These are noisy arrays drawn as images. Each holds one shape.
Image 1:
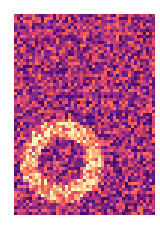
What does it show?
light ring
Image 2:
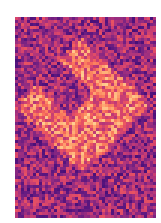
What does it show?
light square with a notch
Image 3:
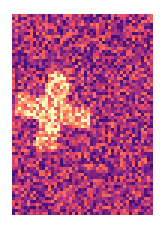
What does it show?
light cross
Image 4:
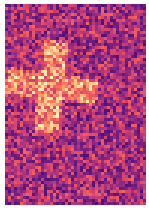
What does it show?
light cross
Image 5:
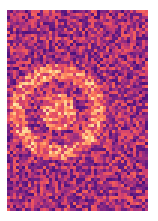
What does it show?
light bullseye
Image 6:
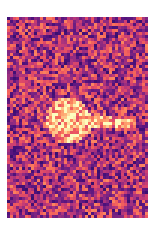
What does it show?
light lollipop
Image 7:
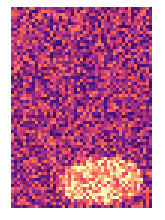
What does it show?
light ellipse
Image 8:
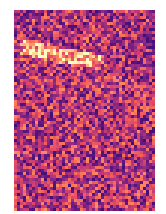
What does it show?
light bar
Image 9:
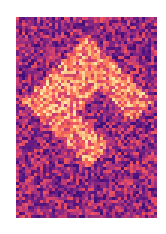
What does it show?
light square with a notch
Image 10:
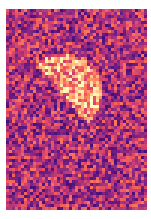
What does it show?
light half disc
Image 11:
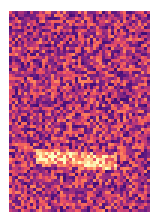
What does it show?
light bar
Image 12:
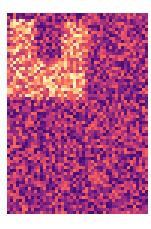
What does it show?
light square with a notch
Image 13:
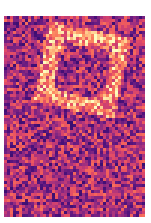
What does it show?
light square frame
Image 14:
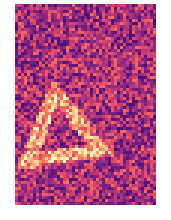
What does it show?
light triangle frame
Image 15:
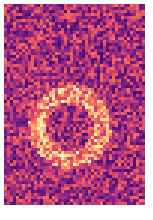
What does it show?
light ring
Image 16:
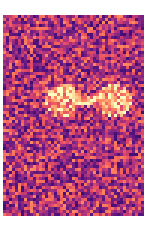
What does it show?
light dumbbell
